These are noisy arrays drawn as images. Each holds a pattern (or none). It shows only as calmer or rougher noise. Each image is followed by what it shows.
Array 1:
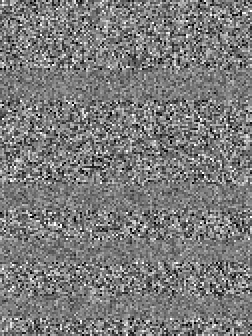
bands of rows
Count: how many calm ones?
4
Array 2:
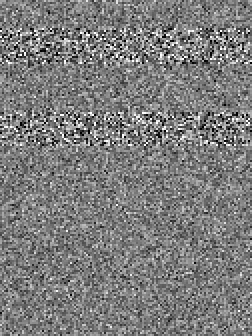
bands of rows
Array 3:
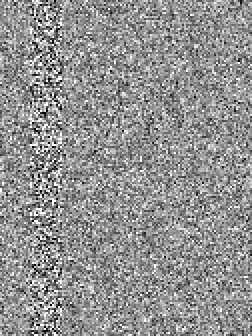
one band of columns
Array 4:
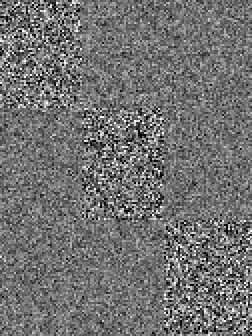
blocks along the diagonal
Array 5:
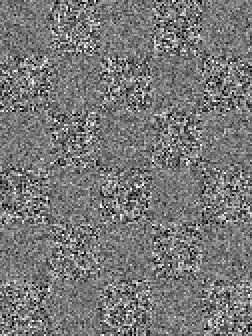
a checkerboard
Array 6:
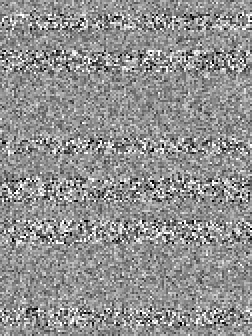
bands of rows
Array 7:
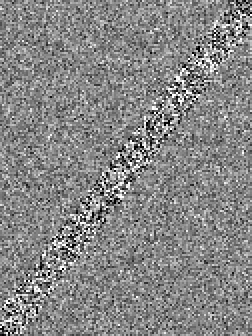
a diagonal band
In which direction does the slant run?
bottom left to top right
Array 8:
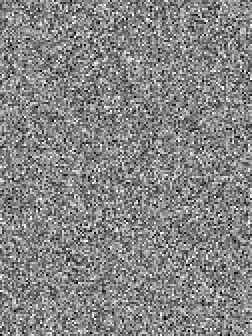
only noise
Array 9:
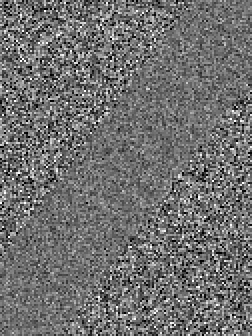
a diagonal band
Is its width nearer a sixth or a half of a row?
a half
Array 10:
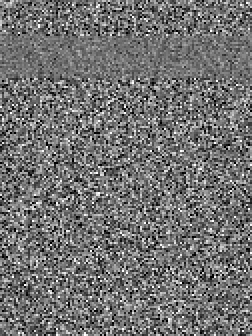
one band of rows
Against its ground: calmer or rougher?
calmer
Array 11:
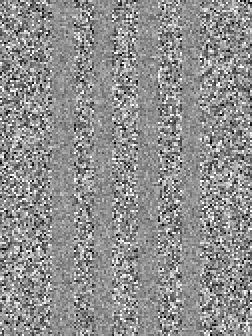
bands of columns
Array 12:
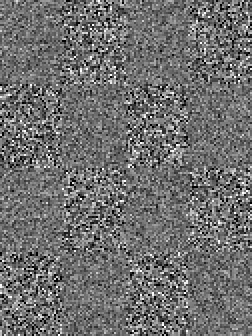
a checkerboard
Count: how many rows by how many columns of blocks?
4 by 4
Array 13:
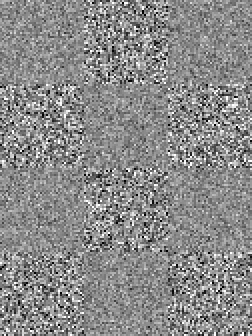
a checkerboard
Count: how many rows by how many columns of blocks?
4 by 3
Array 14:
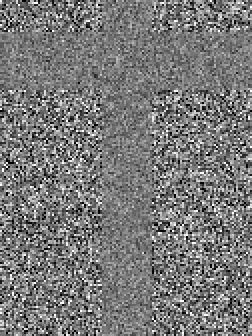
bands of rows crossing bands of columns
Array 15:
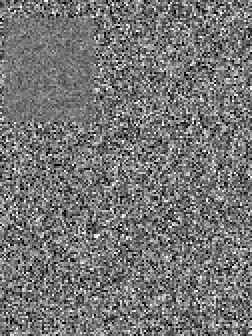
one block
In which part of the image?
top left
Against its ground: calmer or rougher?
calmer
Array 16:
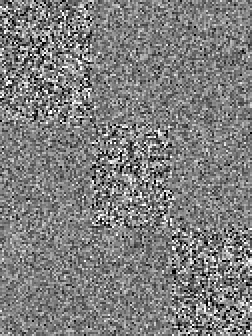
blocks along the diagonal
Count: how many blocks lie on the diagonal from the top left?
3
